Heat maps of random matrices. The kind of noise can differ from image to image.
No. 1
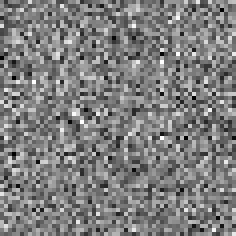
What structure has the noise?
low rank plus noise
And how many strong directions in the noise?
two
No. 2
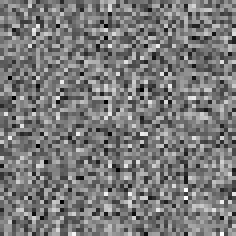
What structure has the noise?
low rank plus noise
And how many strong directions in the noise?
two
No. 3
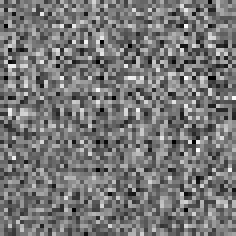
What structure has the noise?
low rank plus noise
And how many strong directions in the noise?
three or four
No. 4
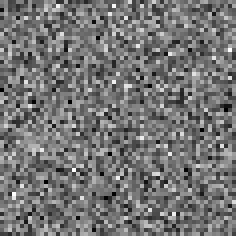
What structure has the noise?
independent entries
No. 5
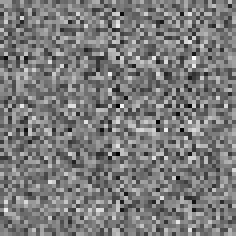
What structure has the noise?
low rank plus noise
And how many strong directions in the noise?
two
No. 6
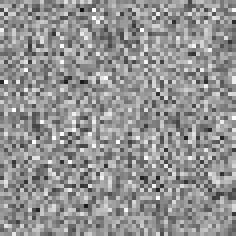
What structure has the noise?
low rank plus noise
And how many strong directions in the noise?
two
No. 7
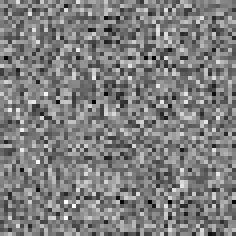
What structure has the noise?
low rank plus noise
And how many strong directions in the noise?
three or four
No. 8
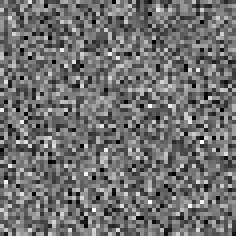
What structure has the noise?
independent entries
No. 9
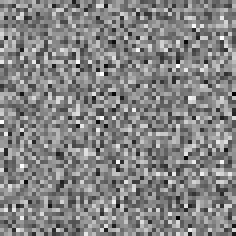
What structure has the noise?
low rank plus noise
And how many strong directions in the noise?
five to eight
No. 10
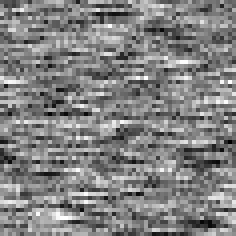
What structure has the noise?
streaked along the rows
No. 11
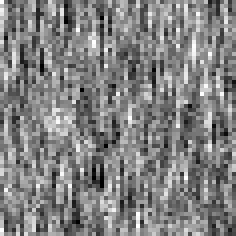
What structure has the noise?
streaked along the columns
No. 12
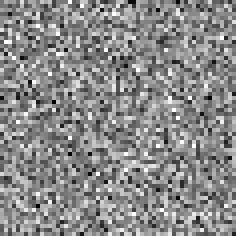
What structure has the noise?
independent entries
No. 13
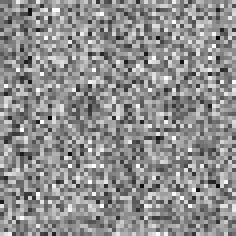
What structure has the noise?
low rank plus noise
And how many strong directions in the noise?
five to eight
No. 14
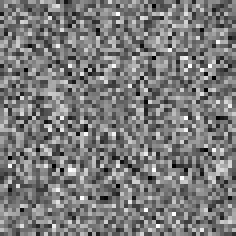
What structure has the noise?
low rank plus noise
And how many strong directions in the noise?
five to eight
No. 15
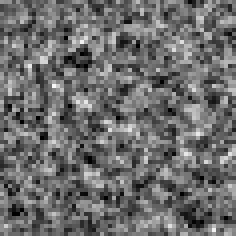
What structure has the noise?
blotchy
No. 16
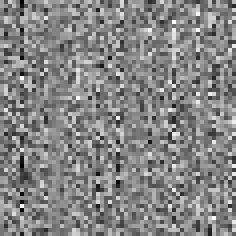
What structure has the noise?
columns of uneven size
